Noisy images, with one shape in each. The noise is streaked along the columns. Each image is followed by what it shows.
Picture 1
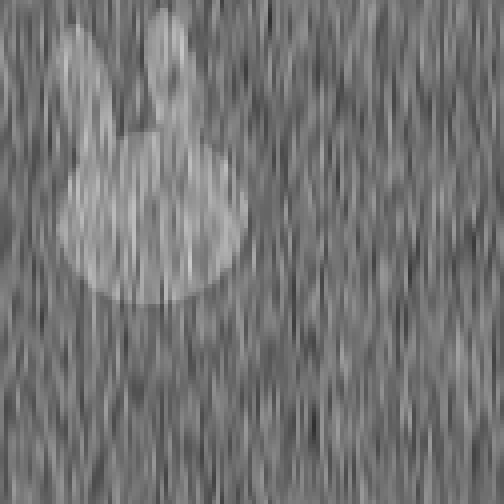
rabbit's head
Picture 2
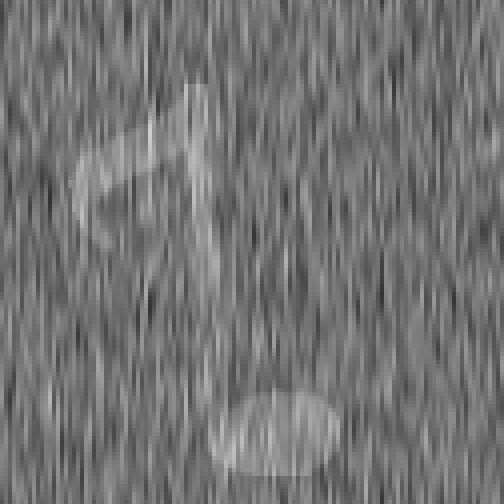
musical note
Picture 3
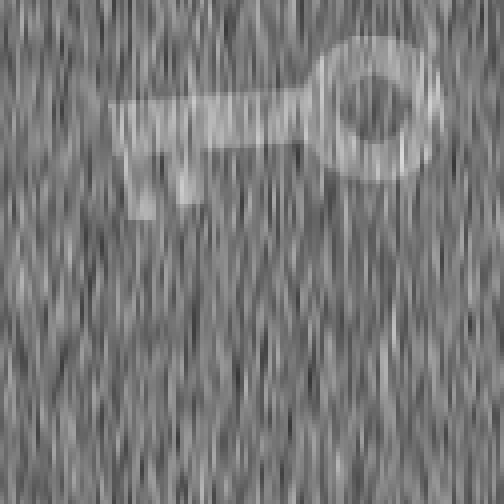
key
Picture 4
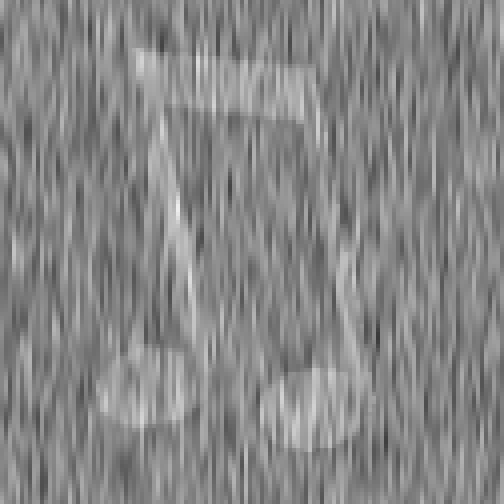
pair of musical notes
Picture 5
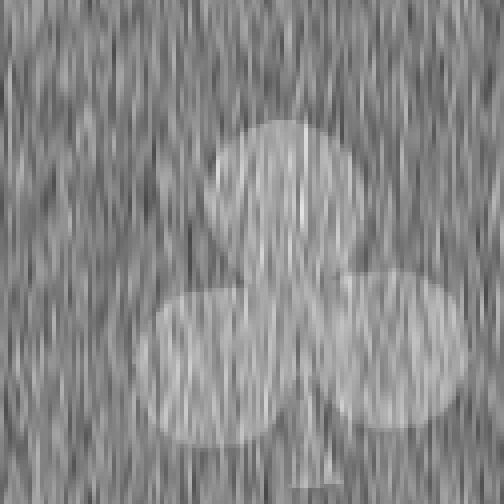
club
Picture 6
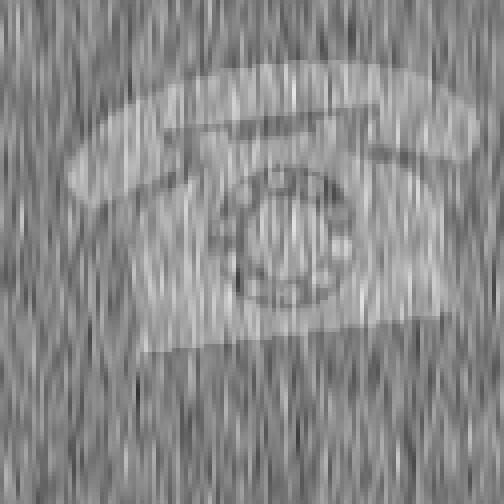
telephone
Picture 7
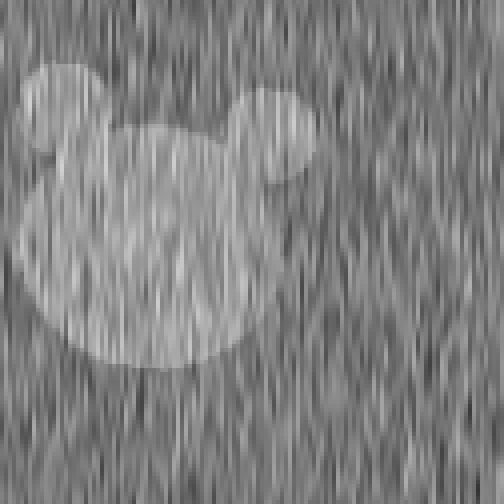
bear's head
